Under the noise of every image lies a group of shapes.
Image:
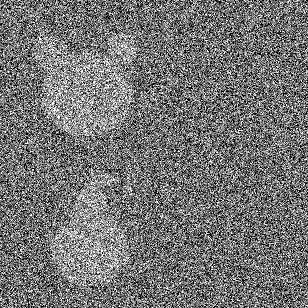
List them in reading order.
top left: bear's head; bottom left: pear
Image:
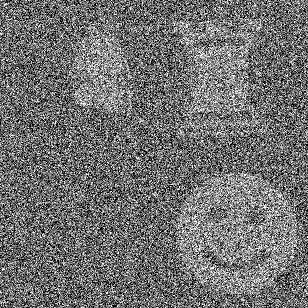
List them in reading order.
top left: chess knight; top right: chess rook; bottom right: smiling face
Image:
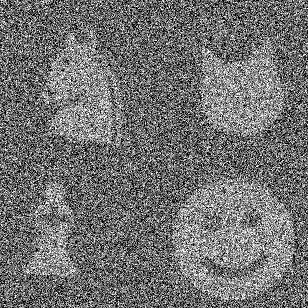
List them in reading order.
top left: chess knight; top right: cat's head; bottom left: chess bishop; bottom right: smiling face
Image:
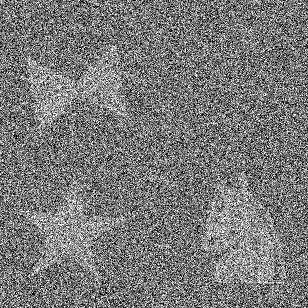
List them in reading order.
top left: bow tie; bottom left: star; bottom right: chess knight
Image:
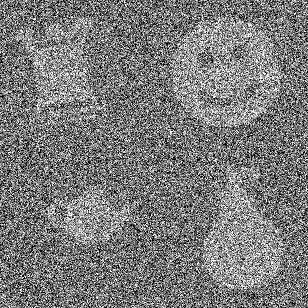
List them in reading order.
top left: chess rook; top right: smiling face; bottom left: teapot; bottom right: pear
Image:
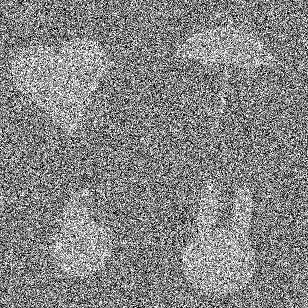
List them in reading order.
top left: heart; top right: umbrella; bottom left: pear; bottom right: rabbit's head
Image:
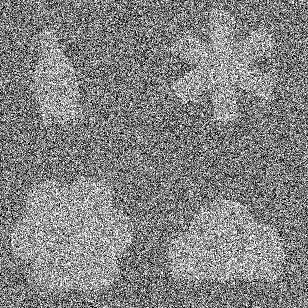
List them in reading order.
top left: bottle; top right: asterisk; bottom left: flower; bottom right: cloud
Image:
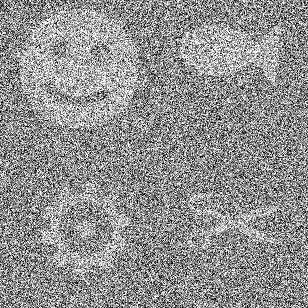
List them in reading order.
top left: smiling face; top right: fish; bottom left: gear; bottom right: pair of scissors
